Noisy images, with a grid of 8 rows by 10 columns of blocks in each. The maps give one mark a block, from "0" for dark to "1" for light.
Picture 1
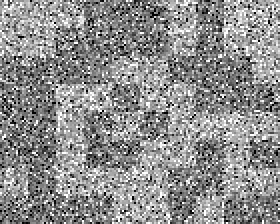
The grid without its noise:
1 1 1 0 0 0 1 0 1 1
1 1 0 0 0 0 1 0 1 1
0 0 0 0 1 1 0 0 0 1
0 0 1 1 0 1 1 0 0 0
0 0 1 0 1 0 1 1 1 1
0 0 1 0 0 1 1 0 1 0
1 0 1 1 1 1 0 0 1 1
0 0 0 0 1 1 0 1 0 0
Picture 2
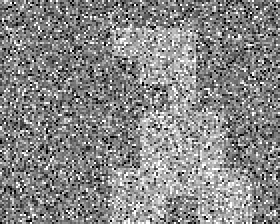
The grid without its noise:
0 0 0 0 0 0 0 0 0 0
0 0 0 0 1 1 1 0 0 0
0 0 0 0 0 1 1 0 0 0
0 0 0 0 0 0 1 0 0 0
0 0 0 0 0 1 1 1 0 0
0 0 0 0 0 1 1 1 0 0
0 0 0 0 1 1 1 1 1 0
0 0 0 0 1 1 0 1 1 0
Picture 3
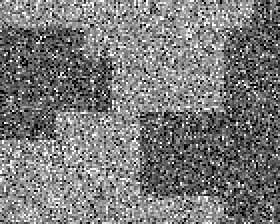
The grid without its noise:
1 1 1 1 1 1 1 1 1 0
0 0 0 1 1 1 1 1 0 0
0 0 0 0 1 1 1 1 0 0
0 0 0 0 1 1 1 1 0 0
0 0 1 1 1 0 0 0 0 0
1 1 1 1 1 0 0 0 0 0
1 1 1 1 1 0 0 0 0 0
1 1 1 1 1 1 1 1 0 0
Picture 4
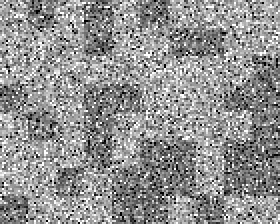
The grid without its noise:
1 0 1 0 1 0 1 1 1 1
1 1 1 0 1 1 0 0 1 1
1 1 1 1 1 1 1 1 1 0
0 1 1 0 0 1 1 1 0 0
1 0 1 0 1 1 1 1 1 0
1 1 1 0 1 0 0 1 0 0
1 1 0 1 0 0 0 1 0 0
0 1 1 1 0 0 1 0 1 1
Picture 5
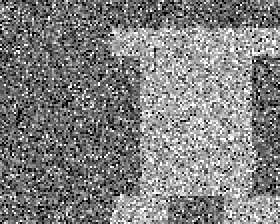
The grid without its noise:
0 0 0 0 0 0 0 0 0 0
0 0 0 0 1 1 1 1 1 1
0 0 0 0 0 1 1 1 1 0
0 0 0 0 0 1 1 1 1 0
0 0 0 0 0 1 1 1 1 0
0 0 0 0 0 1 1 1 1 0
0 0 0 0 0 1 1 1 1 0
0 0 0 0 1 1 0 0 1 1
